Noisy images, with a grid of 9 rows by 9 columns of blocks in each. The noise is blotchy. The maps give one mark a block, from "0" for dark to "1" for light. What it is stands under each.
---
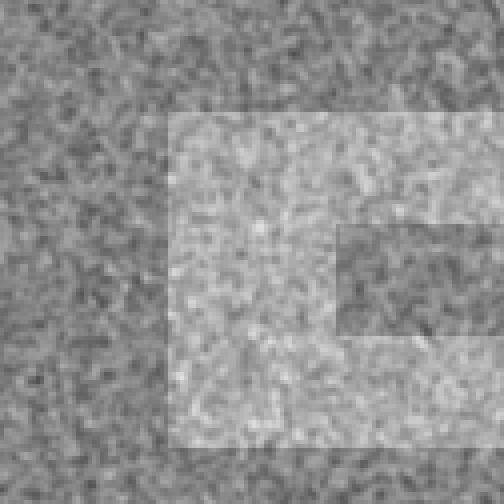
0 0 0 0 0 0 0 0 0
0 0 0 0 0 0 0 0 0
0 0 0 1 1 1 1 1 1
0 0 0 1 1 1 1 1 1
0 0 0 1 1 1 0 0 0
0 0 0 1 1 1 0 0 0
0 0 0 1 1 1 1 1 1
0 0 0 1 1 1 1 1 1
0 0 0 0 0 0 0 0 0
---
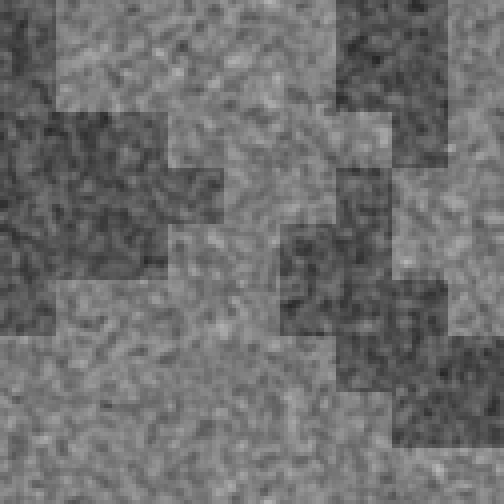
0 1 1 1 1 1 0 0 1
0 1 1 1 1 1 0 0 1
0 0 0 1 1 1 1 0 1
0 0 0 0 1 1 0 1 1
0 0 0 1 1 0 0 1 1
0 1 1 1 1 0 0 0 1
1 1 1 1 1 1 0 0 0
1 1 1 1 1 1 1 0 0
1 1 1 1 1 1 1 1 1
